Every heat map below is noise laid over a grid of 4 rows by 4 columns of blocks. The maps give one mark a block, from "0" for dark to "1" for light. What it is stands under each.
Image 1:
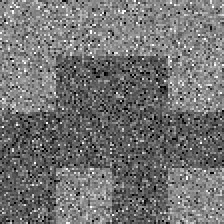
1111
1001
0000
0101
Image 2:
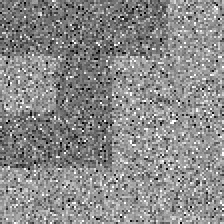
0001
1011
0011
1111
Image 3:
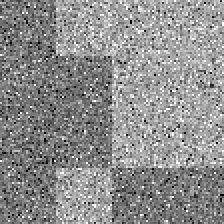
0111
0011
0011
0100
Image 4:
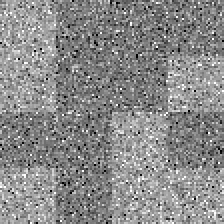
1000
1001
0010
1011
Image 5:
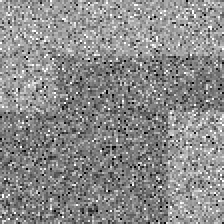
1111
1000
0001
0001
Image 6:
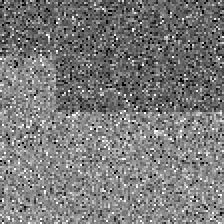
0000
1000
1111
1111
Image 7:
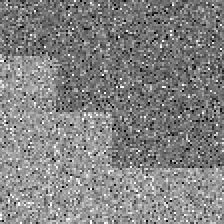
0000
1000
1100
1111
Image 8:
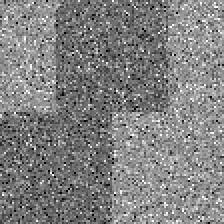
1001
1001
0011
0011
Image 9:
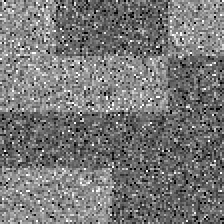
1001
1110
0000
1100
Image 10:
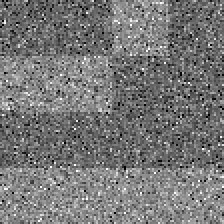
0010
1100
0000
1111
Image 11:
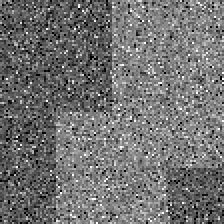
0011
0011
0111
0110
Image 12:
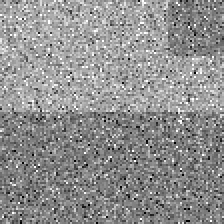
1110
1111
0000
0000
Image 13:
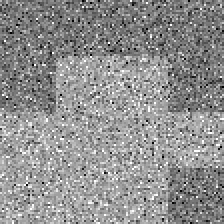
0000
0110
1111
1110
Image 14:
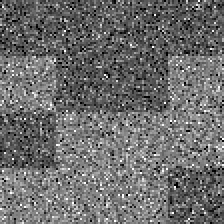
0000
1001
0111
1110
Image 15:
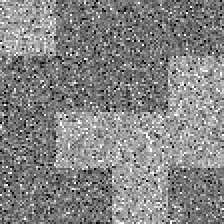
1000
0001
0111
0010
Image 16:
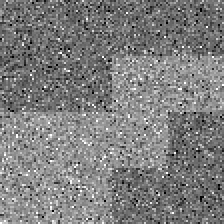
0000
0011
1110
1100
